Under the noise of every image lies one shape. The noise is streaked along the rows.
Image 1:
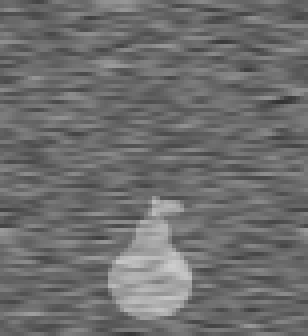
pear
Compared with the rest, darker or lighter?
lighter
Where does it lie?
bottom middle
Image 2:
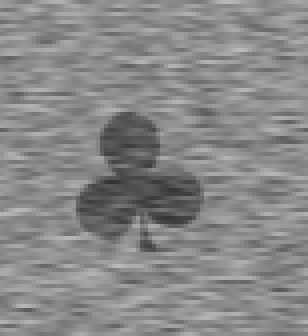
club
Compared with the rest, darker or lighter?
darker
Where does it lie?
centre
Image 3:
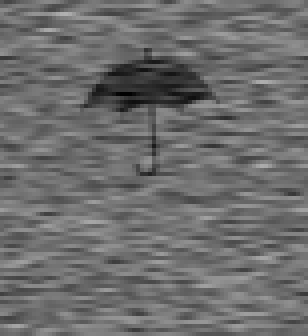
umbrella
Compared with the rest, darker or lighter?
darker
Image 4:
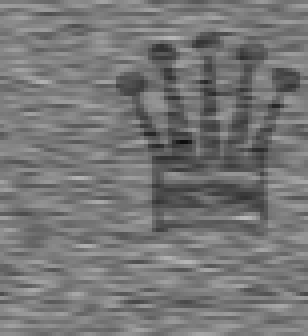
chess queen
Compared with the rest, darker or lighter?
darker
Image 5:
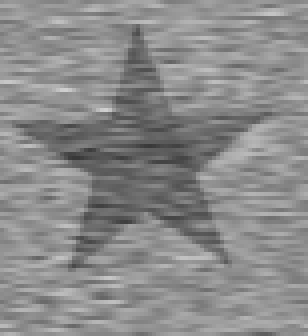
star
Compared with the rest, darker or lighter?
darker
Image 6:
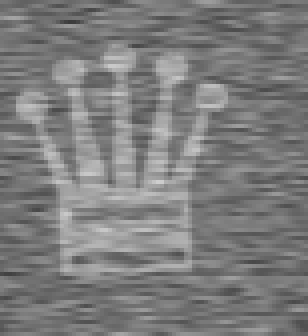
chess queen
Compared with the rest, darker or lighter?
lighter
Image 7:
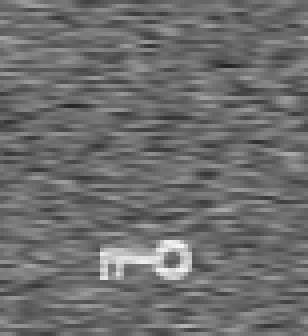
key
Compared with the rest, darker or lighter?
lighter
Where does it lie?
bottom middle
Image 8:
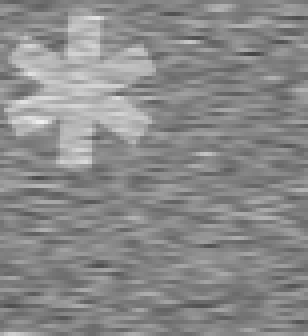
asterisk
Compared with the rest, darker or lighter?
lighter
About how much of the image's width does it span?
half
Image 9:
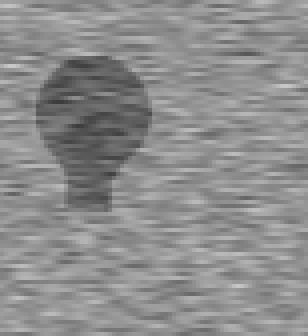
light bulb
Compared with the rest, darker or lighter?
darker
